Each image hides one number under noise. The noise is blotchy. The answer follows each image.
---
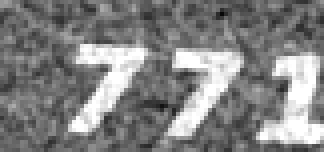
771
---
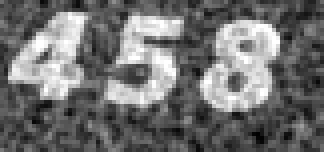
458
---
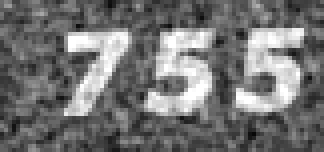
755
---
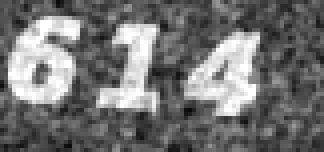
614
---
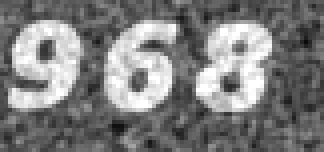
968
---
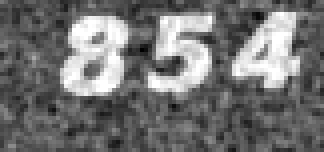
854
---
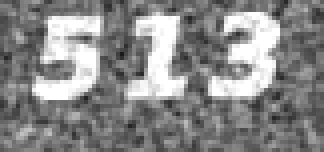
513
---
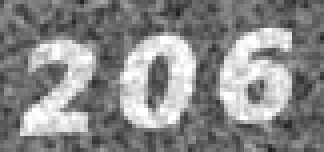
206
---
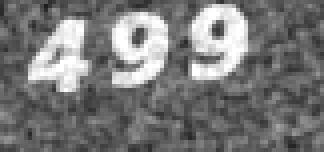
499
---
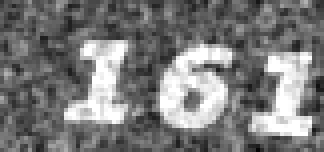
161
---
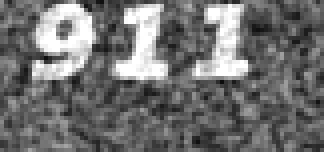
911
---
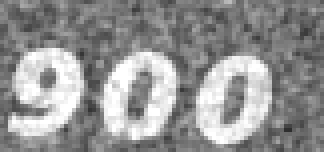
900
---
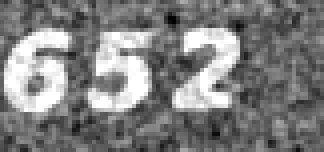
652
